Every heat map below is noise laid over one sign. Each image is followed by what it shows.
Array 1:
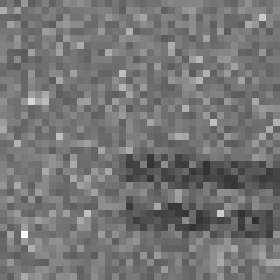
equals sign
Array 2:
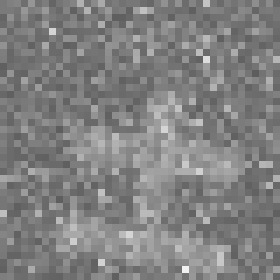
plus-minus sign
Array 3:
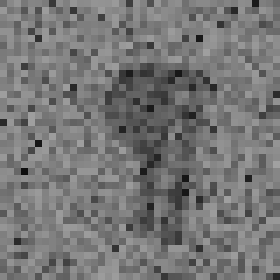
pilcrow
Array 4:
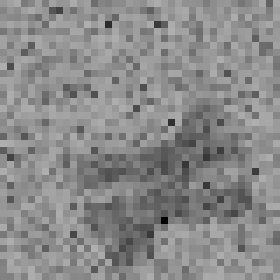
not-equal sign
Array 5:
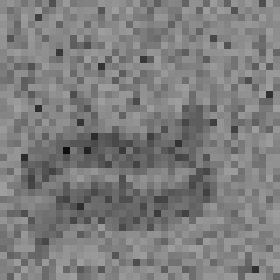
approximately sign
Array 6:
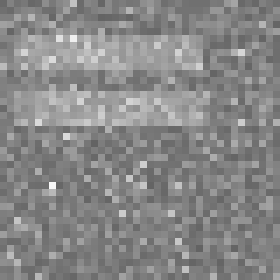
equals sign
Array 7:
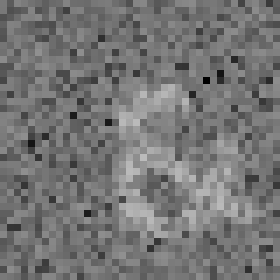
ampersand
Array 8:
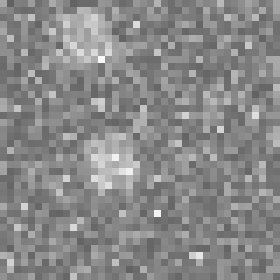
colon
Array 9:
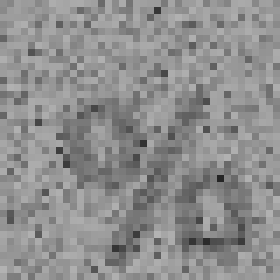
percent sign
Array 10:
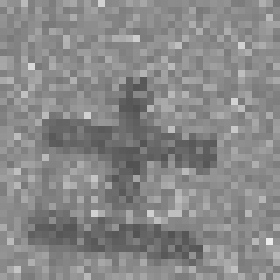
plus-minus sign
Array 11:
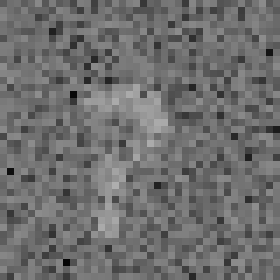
question mark
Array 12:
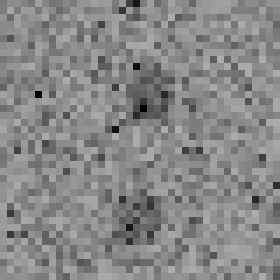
colon
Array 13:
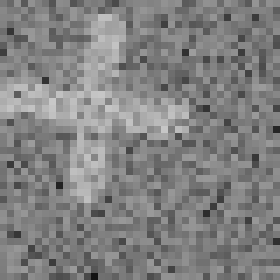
plus sign
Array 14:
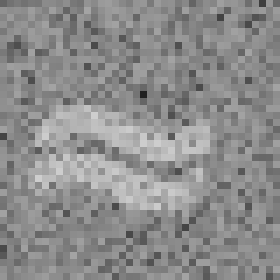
approximately sign
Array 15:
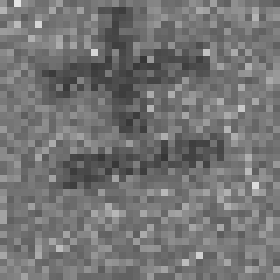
plus-minus sign
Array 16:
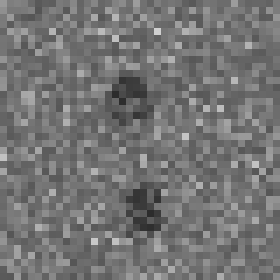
colon
